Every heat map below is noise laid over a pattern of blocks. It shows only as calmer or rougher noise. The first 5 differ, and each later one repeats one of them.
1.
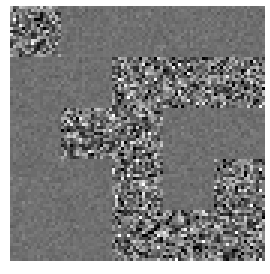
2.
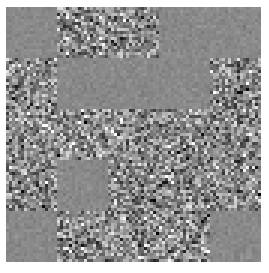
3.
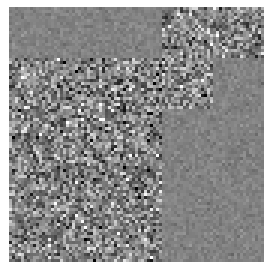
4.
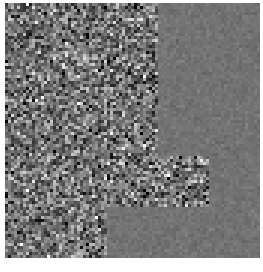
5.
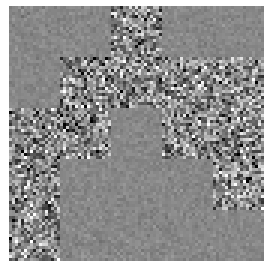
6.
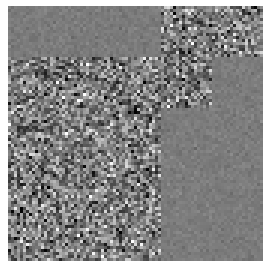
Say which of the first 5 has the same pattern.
3
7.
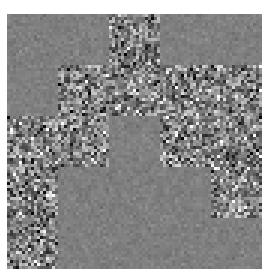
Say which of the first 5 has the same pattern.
5
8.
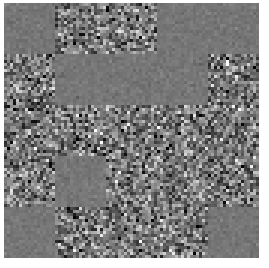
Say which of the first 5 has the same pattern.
2
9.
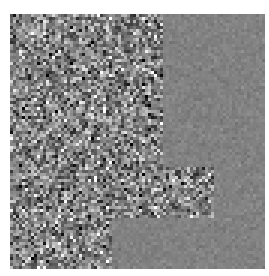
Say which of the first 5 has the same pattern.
4
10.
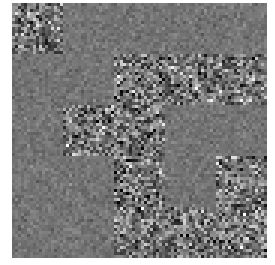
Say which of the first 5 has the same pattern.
1
